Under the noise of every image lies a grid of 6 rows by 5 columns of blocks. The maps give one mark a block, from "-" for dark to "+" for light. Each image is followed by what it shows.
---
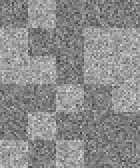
- + - - -
+ - - + +
+ + - + +
- - + - +
- + - - -
+ - + - -
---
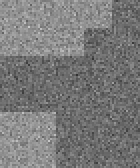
+ + + + -
+ + + - -
- - - - -
- - - - -
+ + - - -
+ + - - -
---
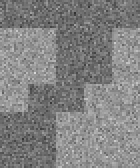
- - - - -
+ + - - +
+ + - - +
+ - - + +
- - + + +
- - + + +
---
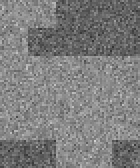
+ + - - -
+ - - - -
+ + + + +
+ + + + +
+ + + + +
- - + + -
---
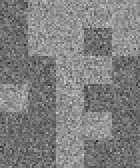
- + + + +
- + + - +
- - + + -
+ - + - -
- - + + -
- - + - -
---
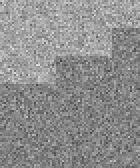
+ + + + +
+ + + + -
+ + - - -
- - - - -
- - - - -
- - - - -
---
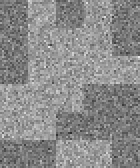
- + - + -
- + + + -
- + + + +
+ + + - -
+ + - - -
- - + + -
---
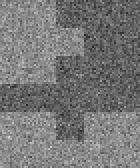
+ + - - -
+ + + - -
+ + - - -
- - - - -
+ + - + +
+ + + + +
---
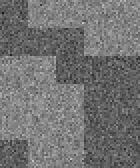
- + + + +
- - - + +
+ + - - -
+ + + - -
+ + + - -
- + + - -
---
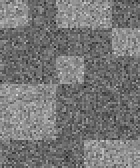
+ - + + -
- - - - +
- - + - -
+ + - - -
+ + - - -
- - - + +
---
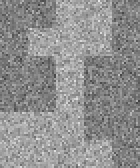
- - + + -
- + + + -
- - + - -
- - + - -
+ + + - -
+ + + + -
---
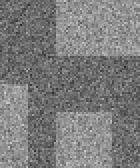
- - + + +
- - + + +
- - - - -
+ - - - -
+ - + + -
+ - + + -
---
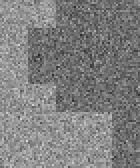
+ + - - -
+ - - - -
+ - - - -
+ + - - -
+ + + + -
+ + + + -
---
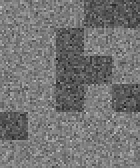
+ + + - -
+ + - + +
+ + - - +
+ + - + -
- + + + +
+ + + + +
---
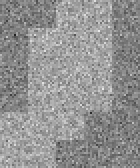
- - + + -
- + + + -
- + + + -
- + + + -
+ + + - -
+ + - - -
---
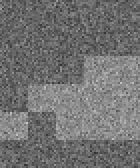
- - - - -
- - - - -
- - - + +
- + + + +
+ - + + +
- - - - -
